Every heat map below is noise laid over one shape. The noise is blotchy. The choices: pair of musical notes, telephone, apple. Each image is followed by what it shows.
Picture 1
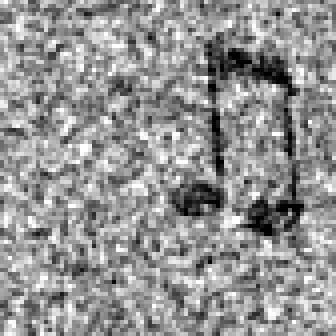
dark pair of musical notes
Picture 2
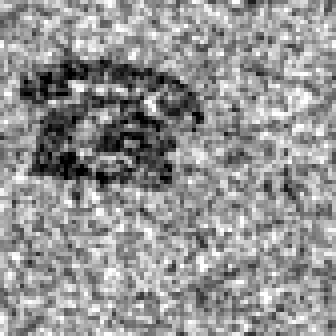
dark telephone
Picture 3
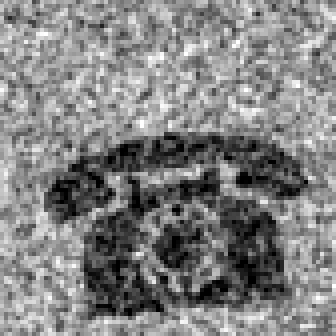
dark telephone
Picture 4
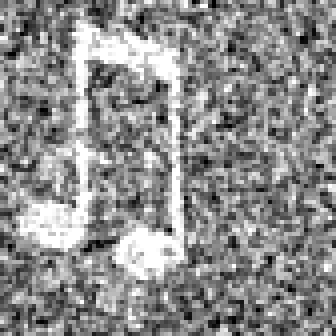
light pair of musical notes
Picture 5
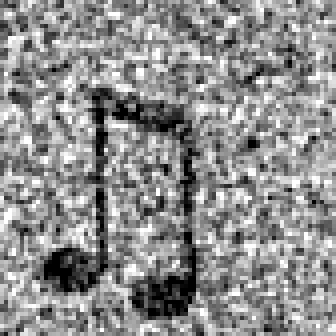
dark pair of musical notes
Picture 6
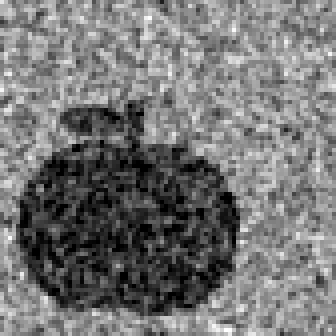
dark apple
